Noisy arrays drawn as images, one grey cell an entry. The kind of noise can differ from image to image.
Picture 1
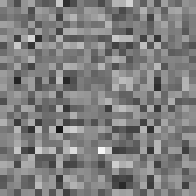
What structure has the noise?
low rank plus noise
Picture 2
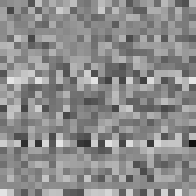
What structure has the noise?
rows of uneven size
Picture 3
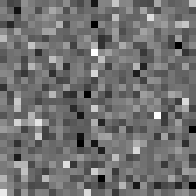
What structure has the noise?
heavy tails
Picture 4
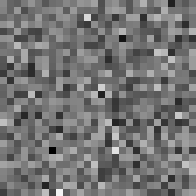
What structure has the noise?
independent entries
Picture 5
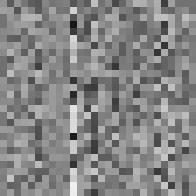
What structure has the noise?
columns of uneven size
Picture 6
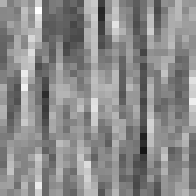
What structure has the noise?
streaked along the columns
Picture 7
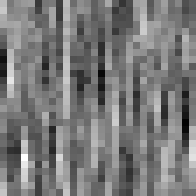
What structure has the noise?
streaked along the columns
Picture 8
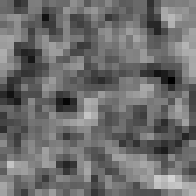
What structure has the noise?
blotchy
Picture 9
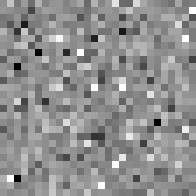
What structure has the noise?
heavy tails
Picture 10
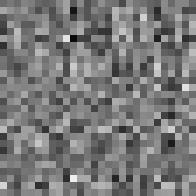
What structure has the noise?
low rank plus noise
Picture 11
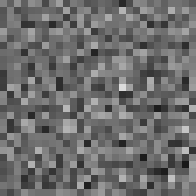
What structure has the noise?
low rank plus noise
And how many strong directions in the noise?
five to eight
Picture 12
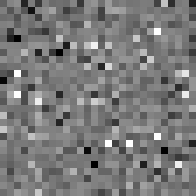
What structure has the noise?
heavy tails
